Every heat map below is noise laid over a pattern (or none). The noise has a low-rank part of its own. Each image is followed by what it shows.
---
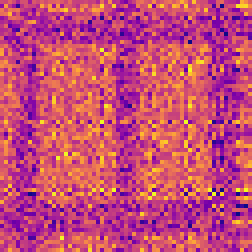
bands of rows crossing bands of columns
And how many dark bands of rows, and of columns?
2 and 3
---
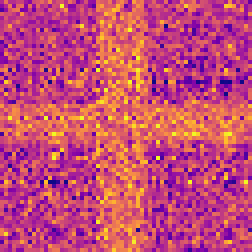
bands of rows crossing bands of columns
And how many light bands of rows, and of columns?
1 and 1
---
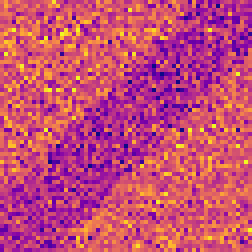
a diagonal band
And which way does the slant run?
bottom left to top right
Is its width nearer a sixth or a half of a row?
a half
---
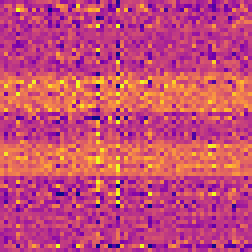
bands of rows
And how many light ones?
2
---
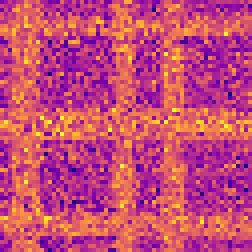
bands of rows crossing bands of columns
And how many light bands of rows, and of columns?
3 and 3
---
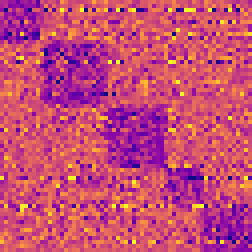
blocks along the diagonal
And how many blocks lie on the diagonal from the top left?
5
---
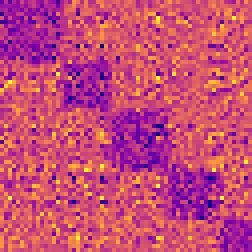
blocks along the diagonal
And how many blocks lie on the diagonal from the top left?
5
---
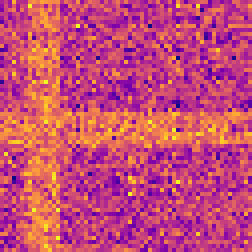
bands of rows crossing bands of columns
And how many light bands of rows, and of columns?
1 and 1
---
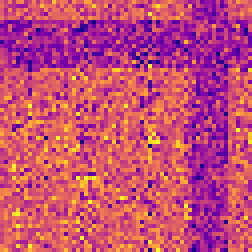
bands of rows crossing bands of columns
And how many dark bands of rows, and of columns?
1 and 1
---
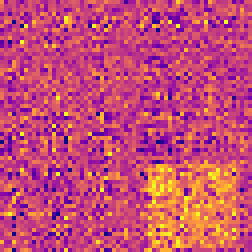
one block
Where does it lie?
bottom right
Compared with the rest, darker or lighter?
lighter
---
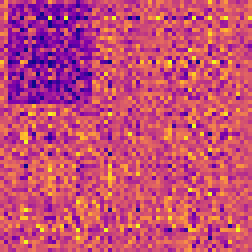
one block
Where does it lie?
top left
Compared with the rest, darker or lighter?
darker
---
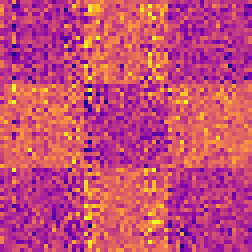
a checkerboard
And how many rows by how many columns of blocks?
3 by 3
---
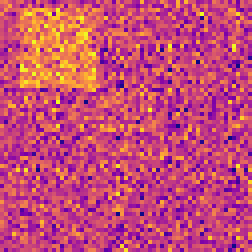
one block
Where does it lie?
top left
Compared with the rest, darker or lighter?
lighter
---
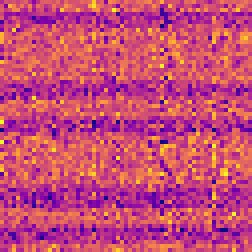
bands of rows
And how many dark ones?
5
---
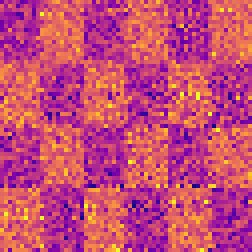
a checkerboard
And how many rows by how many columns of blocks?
4 by 6
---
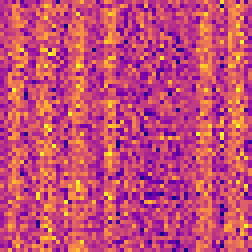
bands of columns
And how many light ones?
6
